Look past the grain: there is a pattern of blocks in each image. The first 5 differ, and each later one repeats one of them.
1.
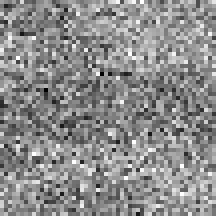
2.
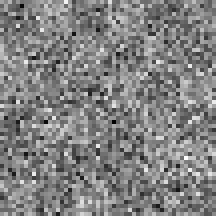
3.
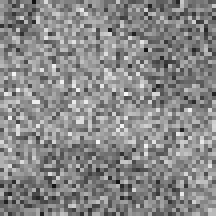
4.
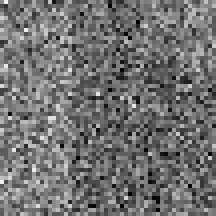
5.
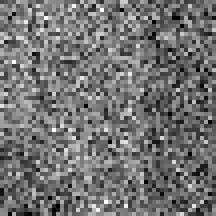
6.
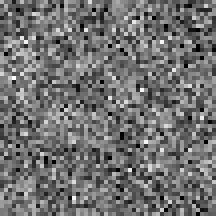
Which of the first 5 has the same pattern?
2
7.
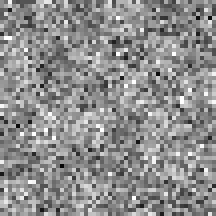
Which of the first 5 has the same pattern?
2
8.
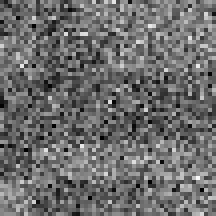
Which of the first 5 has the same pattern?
1
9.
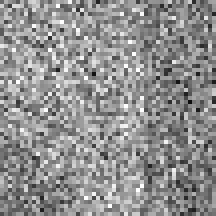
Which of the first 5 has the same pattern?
5
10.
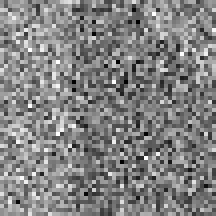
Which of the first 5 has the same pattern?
4
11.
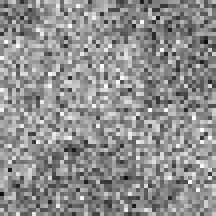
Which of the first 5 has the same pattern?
3
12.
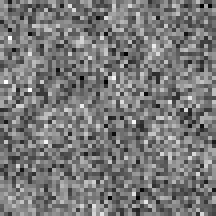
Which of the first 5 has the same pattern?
2
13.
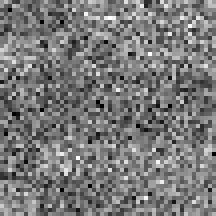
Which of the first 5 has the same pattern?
1
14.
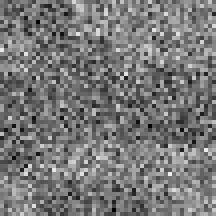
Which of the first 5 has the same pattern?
1
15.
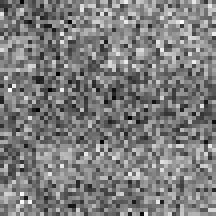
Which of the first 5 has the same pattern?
1
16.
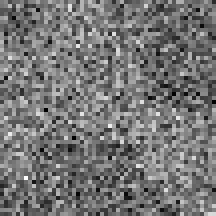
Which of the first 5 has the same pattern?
3
